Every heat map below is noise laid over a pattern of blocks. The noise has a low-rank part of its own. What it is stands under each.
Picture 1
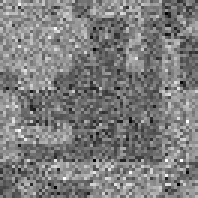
mirrored about the diagonal from the top left
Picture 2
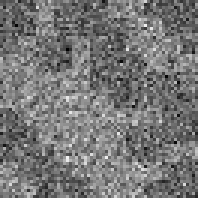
mirrored about the diagonal from the bottom left
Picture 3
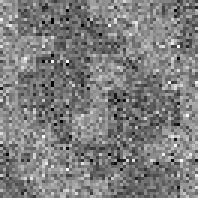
the same after a half turn
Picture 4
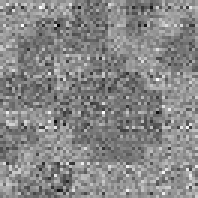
mirrored about the diagonal from the top left
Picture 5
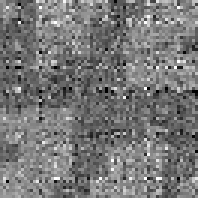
the same after a half turn
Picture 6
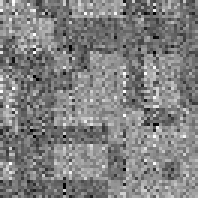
mirrored about the diagonal from the top left
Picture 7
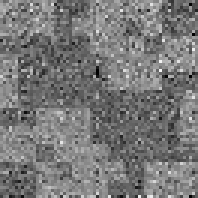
the same after a half turn
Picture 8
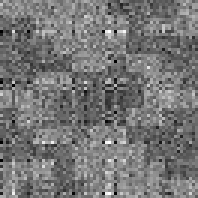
the same after a half turn
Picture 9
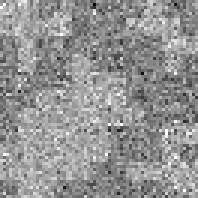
mirrored about the diagonal from the bottom left
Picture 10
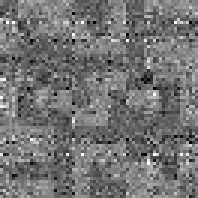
the same after a half turn
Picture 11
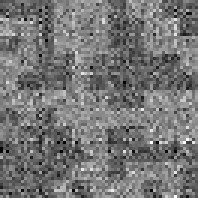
mirrored about the diagonal from the bottom left
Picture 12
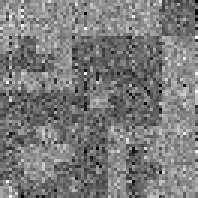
mirrored about the diagonal from the bottom left
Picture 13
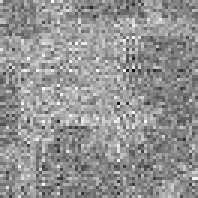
mirrored about the diagonal from the top left
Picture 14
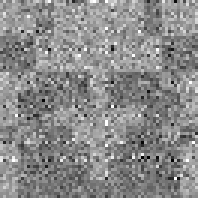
left and right mirror each other
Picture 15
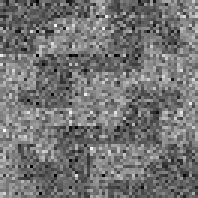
the same after a half turn
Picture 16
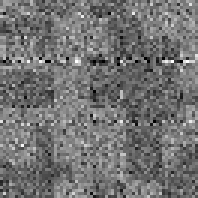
no symmetry
